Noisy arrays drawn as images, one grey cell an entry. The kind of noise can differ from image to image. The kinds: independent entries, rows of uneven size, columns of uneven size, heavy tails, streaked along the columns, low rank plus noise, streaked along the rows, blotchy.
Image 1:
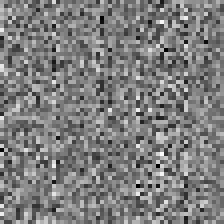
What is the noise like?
columns of uneven size
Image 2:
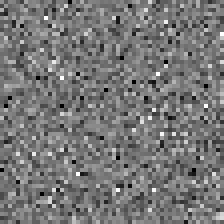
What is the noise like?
heavy tails
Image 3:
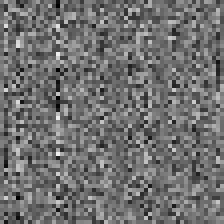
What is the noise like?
columns of uneven size
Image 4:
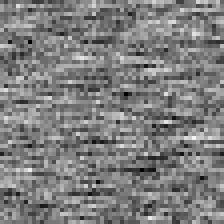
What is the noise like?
streaked along the rows
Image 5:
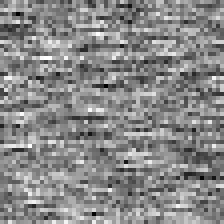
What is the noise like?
streaked along the rows
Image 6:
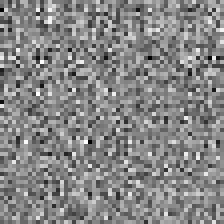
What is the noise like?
low rank plus noise
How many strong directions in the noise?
three or four
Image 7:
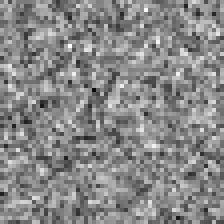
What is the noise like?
blotchy
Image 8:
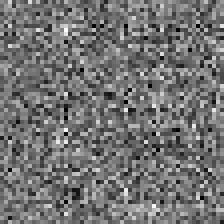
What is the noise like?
low rank plus noise
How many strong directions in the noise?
three or four
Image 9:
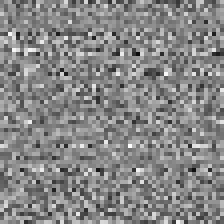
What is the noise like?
rows of uneven size
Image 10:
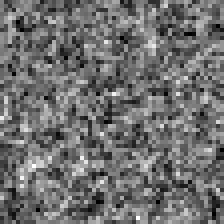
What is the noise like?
blotchy
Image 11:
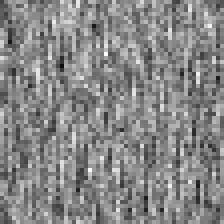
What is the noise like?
streaked along the columns
